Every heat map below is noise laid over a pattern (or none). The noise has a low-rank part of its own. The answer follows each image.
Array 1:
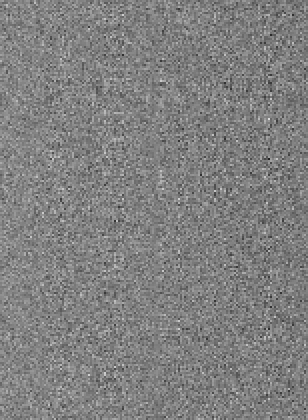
a smooth slope
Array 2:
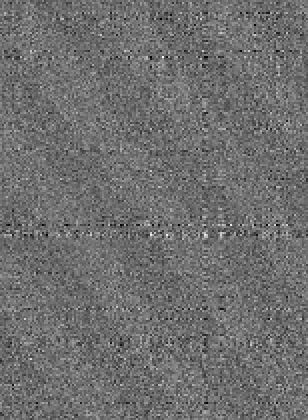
diagonal stripes
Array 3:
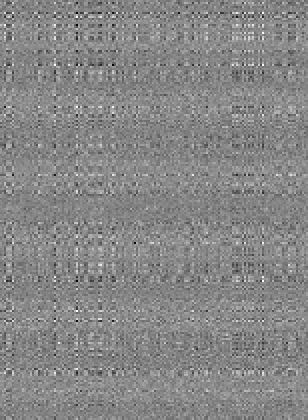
horizontal stripes
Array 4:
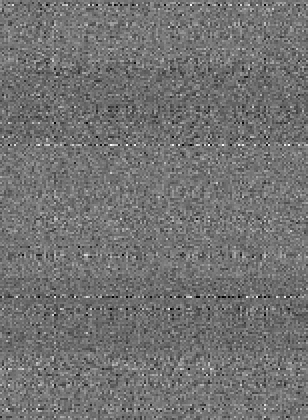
horizontal stripes
